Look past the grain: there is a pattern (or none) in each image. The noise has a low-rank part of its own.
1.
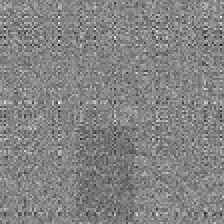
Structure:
one block
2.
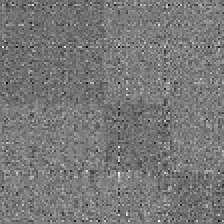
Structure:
blocks along the diagonal
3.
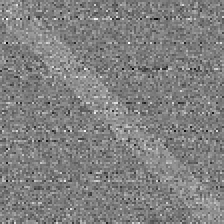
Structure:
a diagonal band
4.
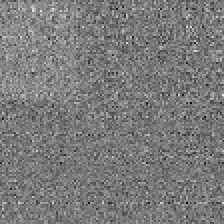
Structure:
one block
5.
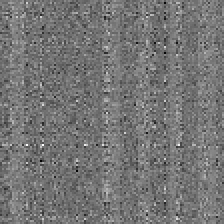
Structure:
bands of columns
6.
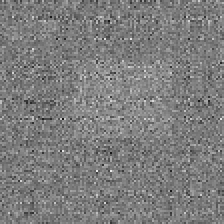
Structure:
one block
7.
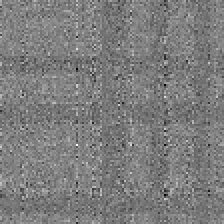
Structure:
bands of rows crossing bands of columns
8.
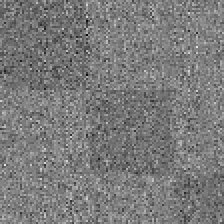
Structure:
blocks along the diagonal
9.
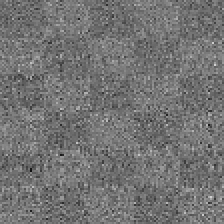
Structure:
a checkerboard
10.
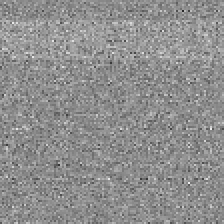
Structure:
one band of rows
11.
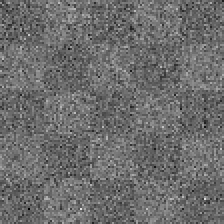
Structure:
a checkerboard
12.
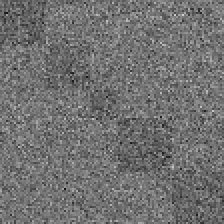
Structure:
blocks along the diagonal
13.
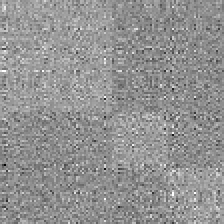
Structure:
blocks along the diagonal
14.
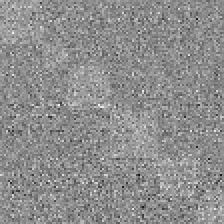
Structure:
blocks along the diagonal
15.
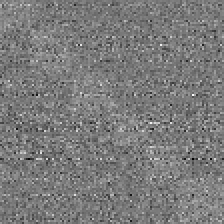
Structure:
blocks along the diagonal
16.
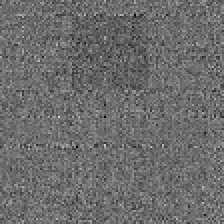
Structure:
one block
